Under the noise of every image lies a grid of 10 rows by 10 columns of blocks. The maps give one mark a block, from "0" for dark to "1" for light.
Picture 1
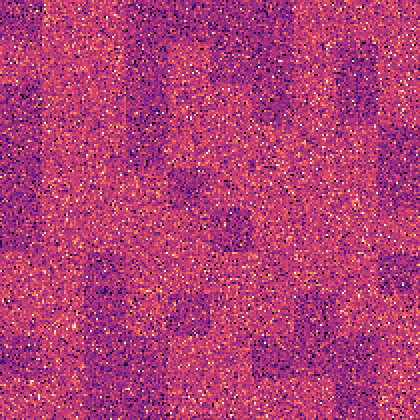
0 1 1 0 0 0 0 1 1 1
1 1 1 0 1 0 0 1 0 1
0 1 1 0 1 1 0 1 0 1
0 1 1 0 1 1 1 1 1 0
0 1 1 1 0 1 1 1 1 0
0 1 1 1 1 0 1 1 1 1
1 1 0 1 1 1 1 1 1 0
1 1 0 1 0 1 1 0 1 1
0 1 0 0 1 1 0 0 0 1
1 1 0 0 1 1 1 1 0 1
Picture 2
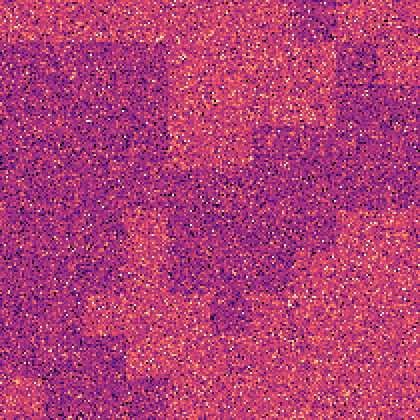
1 1 1 1 1 1 1 0 1 1
0 0 0 0 1 1 1 1 0 1
0 0 0 0 1 1 1 1 0 0
0 0 0 0 1 1 0 0 0 0
0 0 0 0 0 0 0 0 0 0
0 0 0 1 0 0 0 0 1 1
0 0 0 1 0 0 0 1 1 1
0 0 1 1 1 0 1 1 1 1
0 0 0 1 1 1 1 1 1 1
1 0 0 0 1 1 1 1 1 1
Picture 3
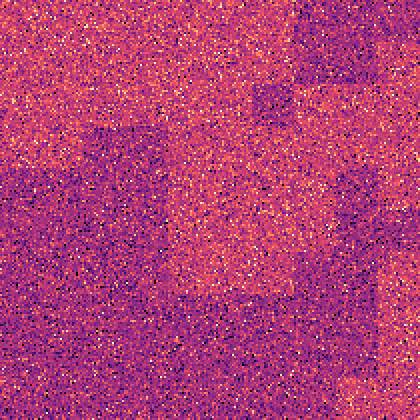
1 1 1 1 1 1 1 0 0 0
1 1 1 1 1 1 1 0 0 1
1 1 1 1 1 1 0 1 1 1
1 1 0 0 1 1 1 1 1 1
0 0 0 0 1 1 1 1 0 1
0 0 0 0 1 1 1 1 0 0
0 0 0 0 1 1 1 0 0 1
0 0 0 0 0 0 0 0 0 1
0 0 0 0 0 0 0 0 0 1
0 0 0 0 0 0 0 0 1 1
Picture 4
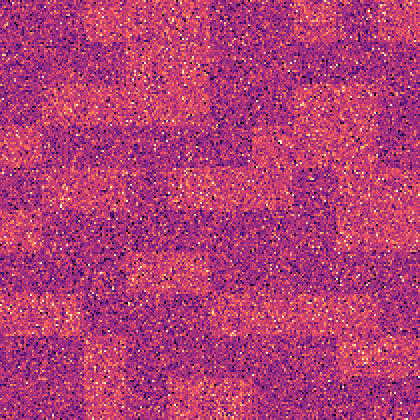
0 0 1 1 1 0 0 1 0 1
0 0 0 1 1 0 0 0 0 0
0 1 1 1 1 0 0 1 1 0
1 0 0 0 0 0 1 1 1 0
0 1 1 0 1 1 1 0 1 1
1 0 0 0 0 0 0 0 1 1
0 0 0 1 1 0 0 0 0 0
1 1 0 0 0 1 1 1 1 0
0 0 1 0 0 0 0 0 1 1
0 0 1 0 1 1 0 0 0 0
